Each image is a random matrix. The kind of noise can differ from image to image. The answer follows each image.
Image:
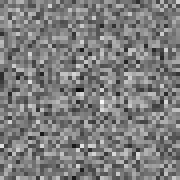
low rank plus noise
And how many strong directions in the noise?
three or four
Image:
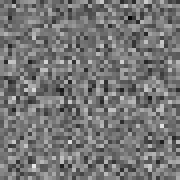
low rank plus noise
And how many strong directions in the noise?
one
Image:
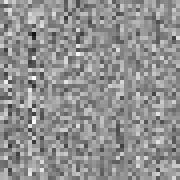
columns of uneven size
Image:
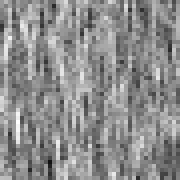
streaked along the columns
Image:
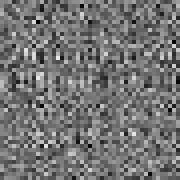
low rank plus noise
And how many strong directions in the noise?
one
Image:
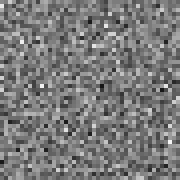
independent entries
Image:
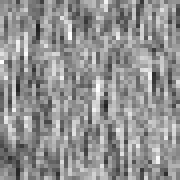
streaked along the columns
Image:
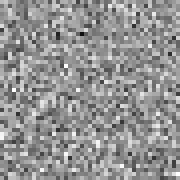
independent entries
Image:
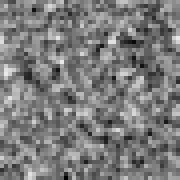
blotchy
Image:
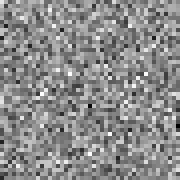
independent entries
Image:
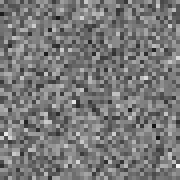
independent entries
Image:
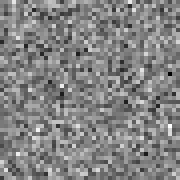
independent entries
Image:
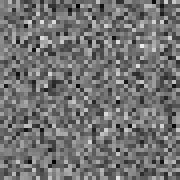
low rank plus noise
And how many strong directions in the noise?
five to eight
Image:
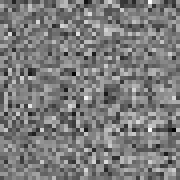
low rank plus noise
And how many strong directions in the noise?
two
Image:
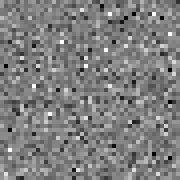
heavy tails
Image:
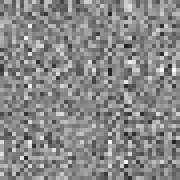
low rank plus noise
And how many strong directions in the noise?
two
